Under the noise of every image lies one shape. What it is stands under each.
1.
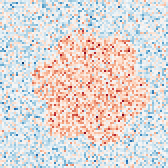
flower
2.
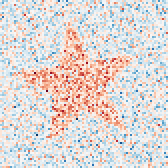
star
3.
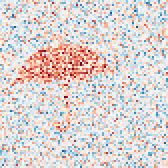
umbrella
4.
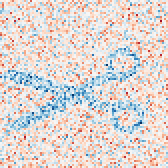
pair of scissors
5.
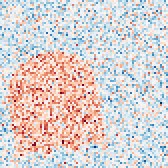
ghost
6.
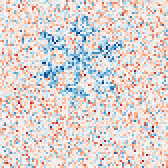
snowflake
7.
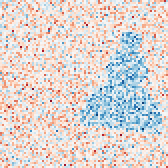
chess pawn
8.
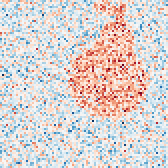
pear
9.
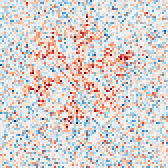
snowflake
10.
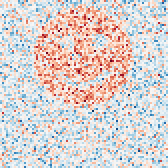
smiling face
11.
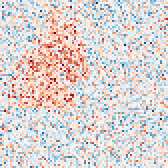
chess knight
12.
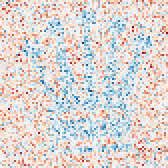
chess queen
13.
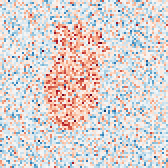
footprint
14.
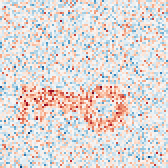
key
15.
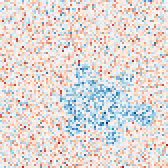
turtle
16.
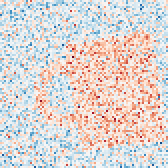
cup
